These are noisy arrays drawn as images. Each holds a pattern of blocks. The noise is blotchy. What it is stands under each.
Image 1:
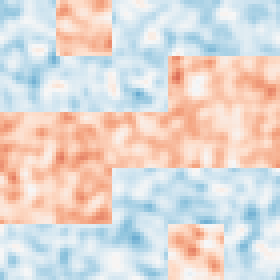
the same after a half turn
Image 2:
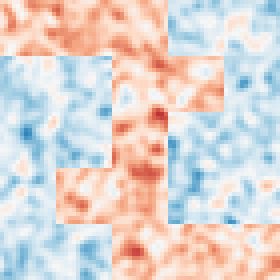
the same after a half turn
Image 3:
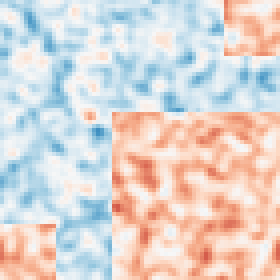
mirrored about the diagonal from the top left
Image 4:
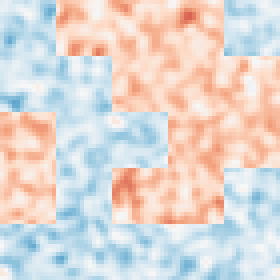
no symmetry
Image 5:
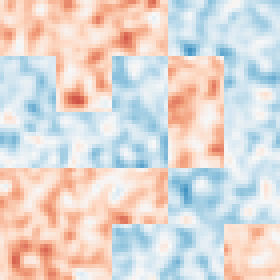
no symmetry
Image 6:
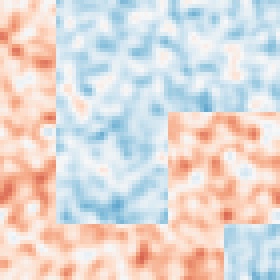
no symmetry
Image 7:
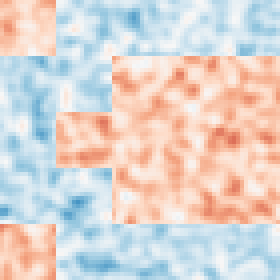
top and bottom mirror each other
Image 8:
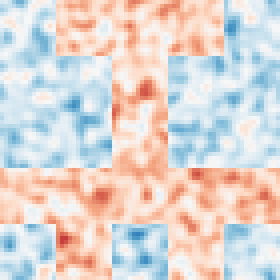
left and right mirror each other
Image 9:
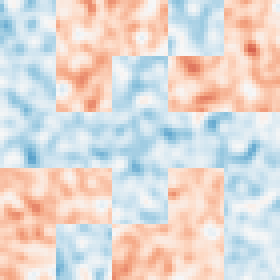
the same after a half turn
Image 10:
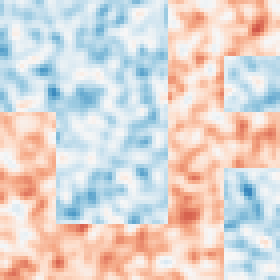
no symmetry
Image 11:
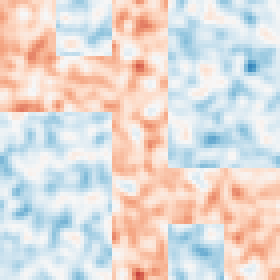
the same after a half turn
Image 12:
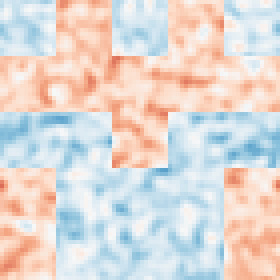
left and right mirror each other
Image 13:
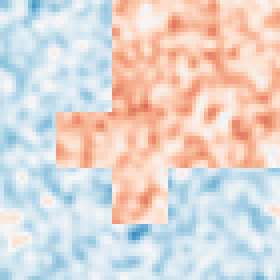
mirrored about the diagonal from the bottom left
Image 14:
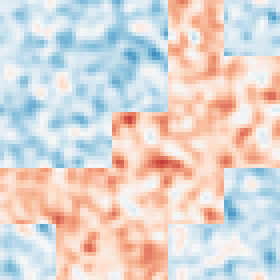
mirrored about the diagonal from the top left
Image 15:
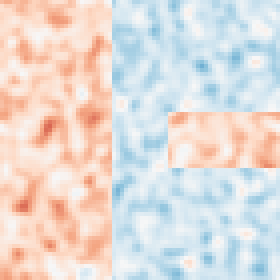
top and bottom mirror each other
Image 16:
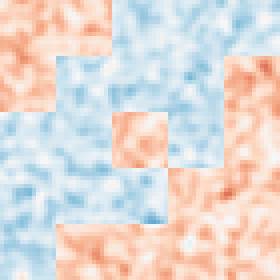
mirrored about the diagonal from the top left
